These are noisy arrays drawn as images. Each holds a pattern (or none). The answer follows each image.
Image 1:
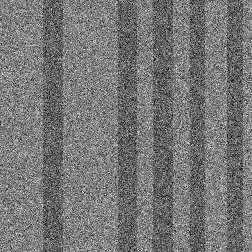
bands of columns
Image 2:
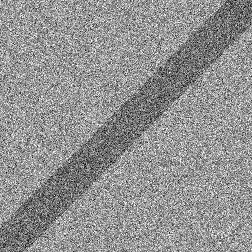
a diagonal band
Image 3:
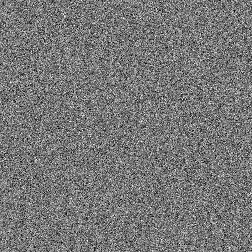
only noise
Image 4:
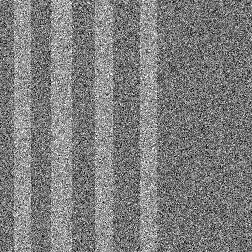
bands of columns
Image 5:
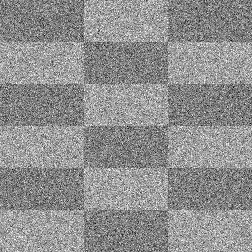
a checkerboard
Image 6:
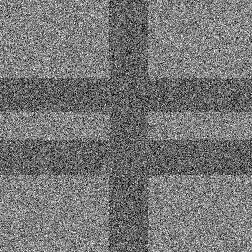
bands of rows crossing bands of columns
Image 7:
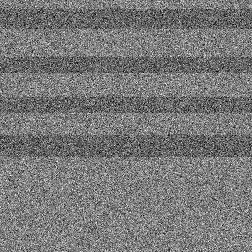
bands of rows
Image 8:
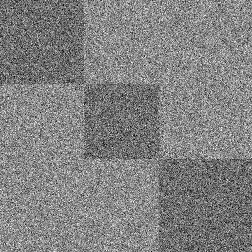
blocks along the diagonal
